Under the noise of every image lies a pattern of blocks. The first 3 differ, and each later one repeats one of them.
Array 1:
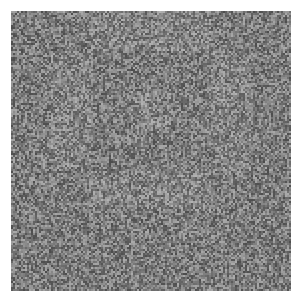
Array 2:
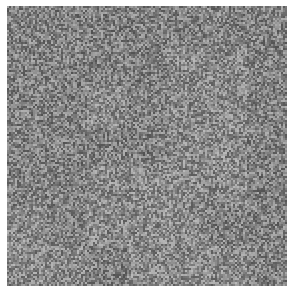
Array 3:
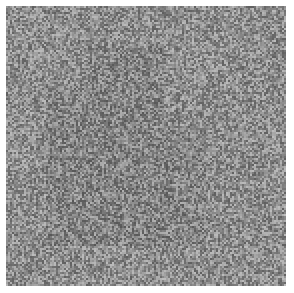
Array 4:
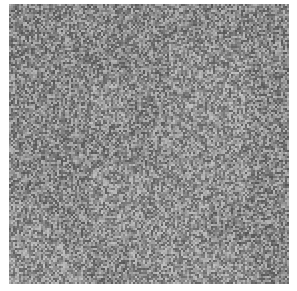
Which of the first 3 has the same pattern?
2
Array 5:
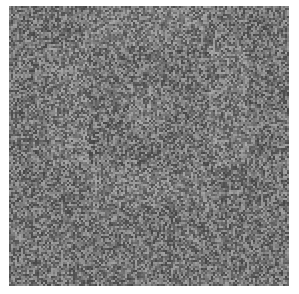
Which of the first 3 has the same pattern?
1
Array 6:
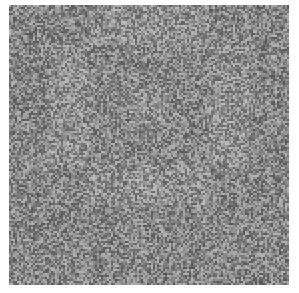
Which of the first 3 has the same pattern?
1
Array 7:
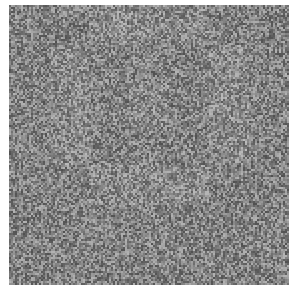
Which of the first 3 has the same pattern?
1
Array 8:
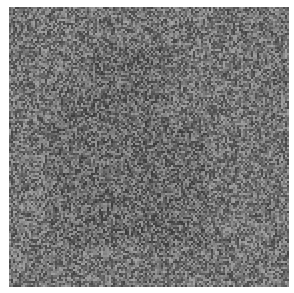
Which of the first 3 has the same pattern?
3
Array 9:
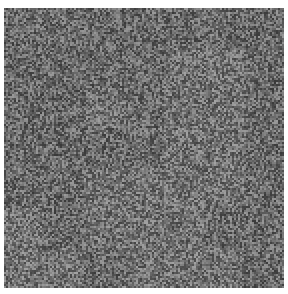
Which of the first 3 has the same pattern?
2
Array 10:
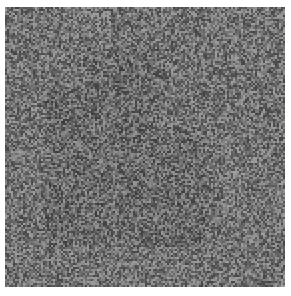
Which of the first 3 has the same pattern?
3
